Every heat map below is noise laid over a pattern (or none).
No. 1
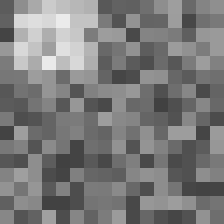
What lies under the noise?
one block
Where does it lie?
top left
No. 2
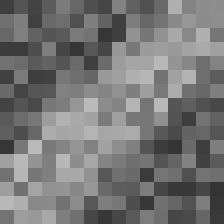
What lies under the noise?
a diagonal band
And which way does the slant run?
bottom left to top right
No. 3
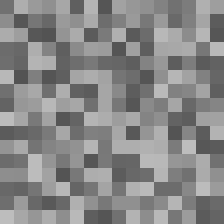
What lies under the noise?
only noise
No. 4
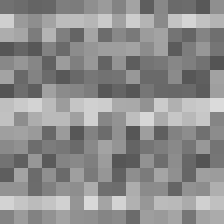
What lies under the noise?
bands of rows
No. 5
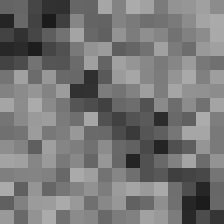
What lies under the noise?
blocks along the diagonal
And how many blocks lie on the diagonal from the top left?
4
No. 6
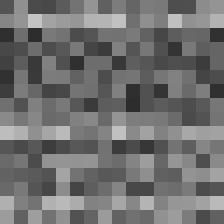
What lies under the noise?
bands of rows
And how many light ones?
4
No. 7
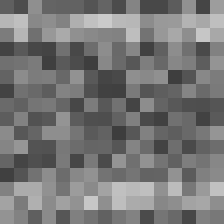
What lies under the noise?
bands of rows
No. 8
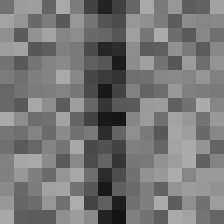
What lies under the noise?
one band of columns
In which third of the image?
middle
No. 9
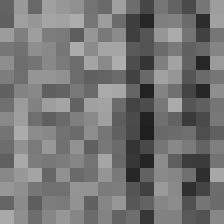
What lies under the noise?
bands of columns
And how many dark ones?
2
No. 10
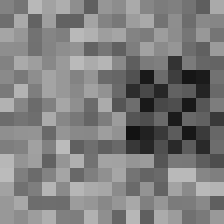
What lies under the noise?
one block
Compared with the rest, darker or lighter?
darker
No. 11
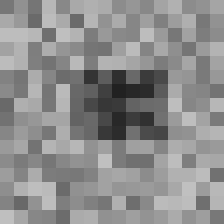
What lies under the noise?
one block
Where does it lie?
centre
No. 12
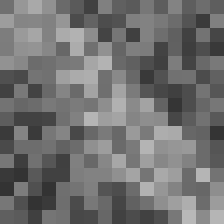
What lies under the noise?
a diagonal band
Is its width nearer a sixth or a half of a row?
a half
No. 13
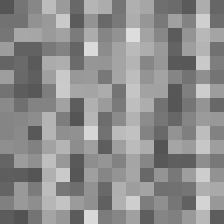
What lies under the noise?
bands of columns
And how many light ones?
4
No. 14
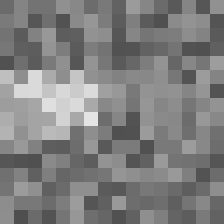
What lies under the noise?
one block
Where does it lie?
middle left
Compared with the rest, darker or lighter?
lighter
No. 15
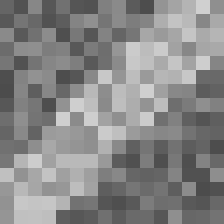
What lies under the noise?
a diagonal band
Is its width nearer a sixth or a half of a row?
a half
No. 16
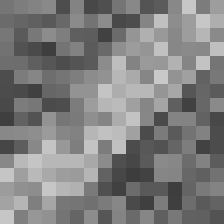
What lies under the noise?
a diagonal band
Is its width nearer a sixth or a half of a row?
a half
